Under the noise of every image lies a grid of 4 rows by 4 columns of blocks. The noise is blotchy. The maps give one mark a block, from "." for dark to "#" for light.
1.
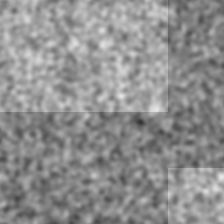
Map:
# # # .
# # # .
. . . .
. . . #
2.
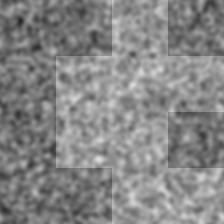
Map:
. . # .
. # # #
. # # .
. . # #
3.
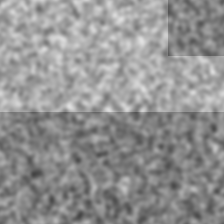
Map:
# # # .
# # # #
. . . .
. . . .
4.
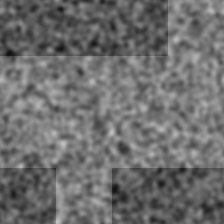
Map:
. . . #
# # # #
# # # #
. # . .
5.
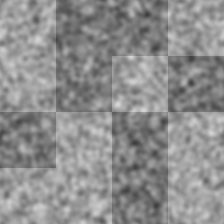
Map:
# . . #
# . # .
. # . #
# # . #
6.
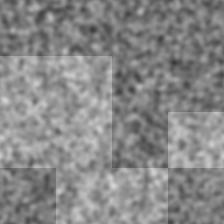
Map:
. . . .
# # . .
# # . #
. # # .
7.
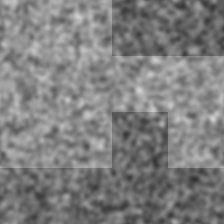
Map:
# # . .
# # # #
# # . #
. . . .
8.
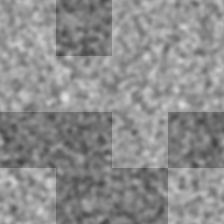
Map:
# . # #
# # # #
. . # .
# . . #
